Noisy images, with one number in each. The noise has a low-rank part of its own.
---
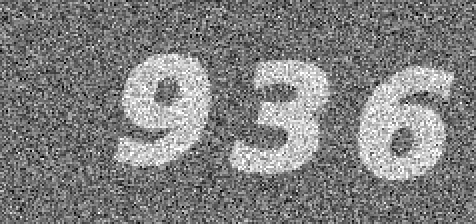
936
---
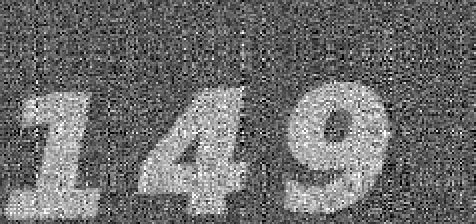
149
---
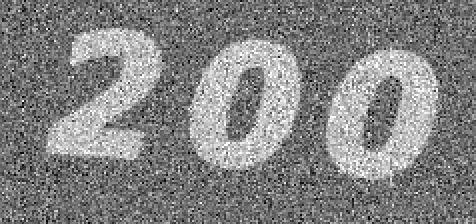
200
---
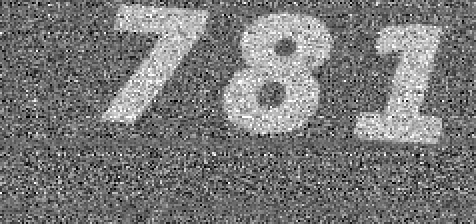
781
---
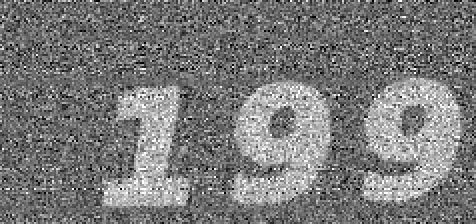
199
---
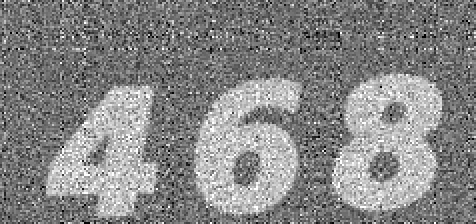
468
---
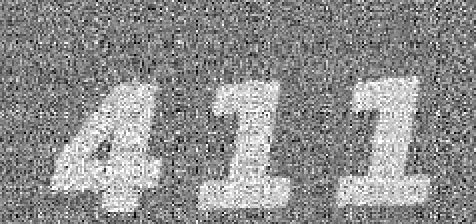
411
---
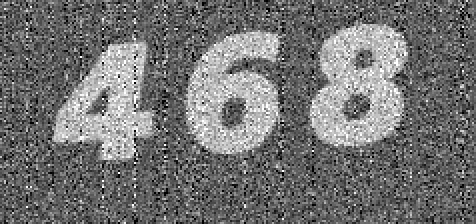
468
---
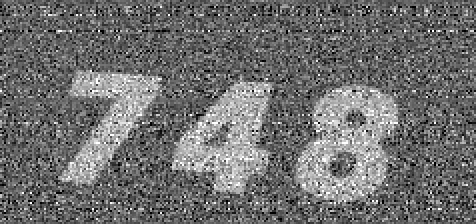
748
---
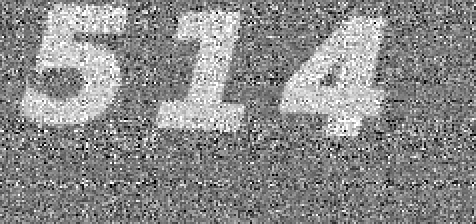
514
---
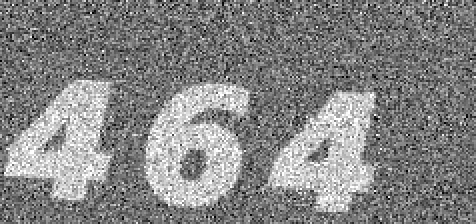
464
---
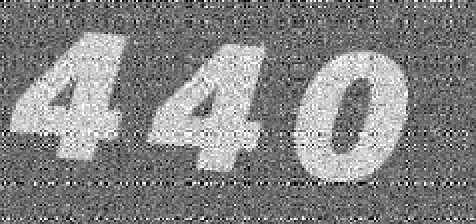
440
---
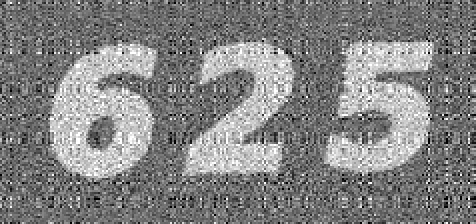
625
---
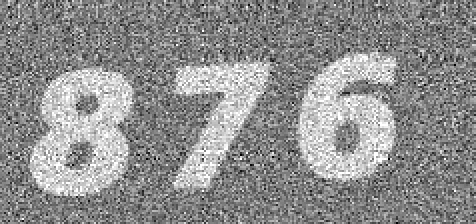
876
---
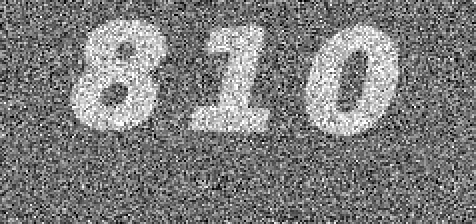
810
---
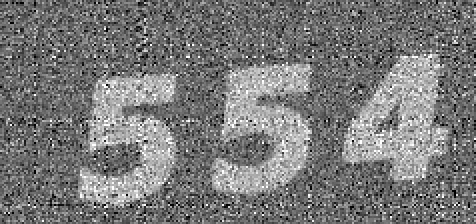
554
